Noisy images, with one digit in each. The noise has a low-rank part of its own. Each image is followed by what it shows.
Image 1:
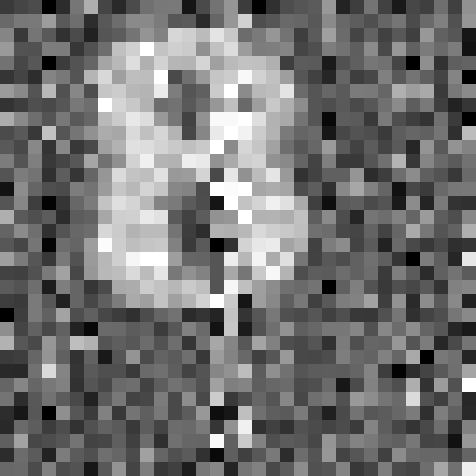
8
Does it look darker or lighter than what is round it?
lighter
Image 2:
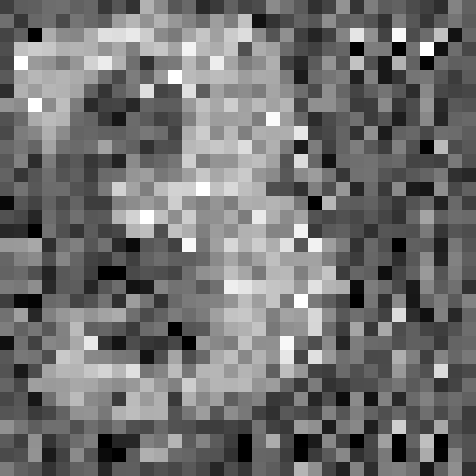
3
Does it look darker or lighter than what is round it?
lighter
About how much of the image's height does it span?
nearly all
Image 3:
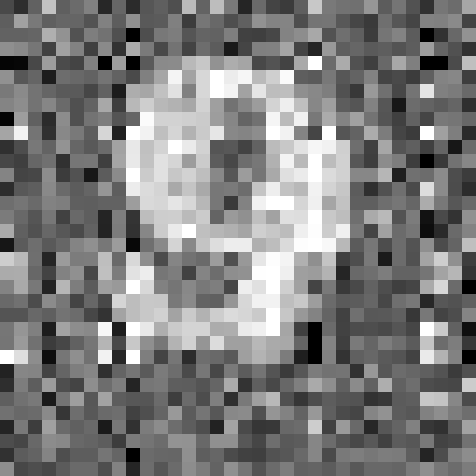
9
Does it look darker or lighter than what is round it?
lighter
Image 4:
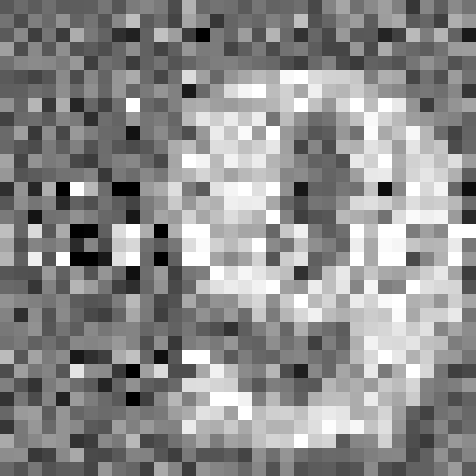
9
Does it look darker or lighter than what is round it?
lighter
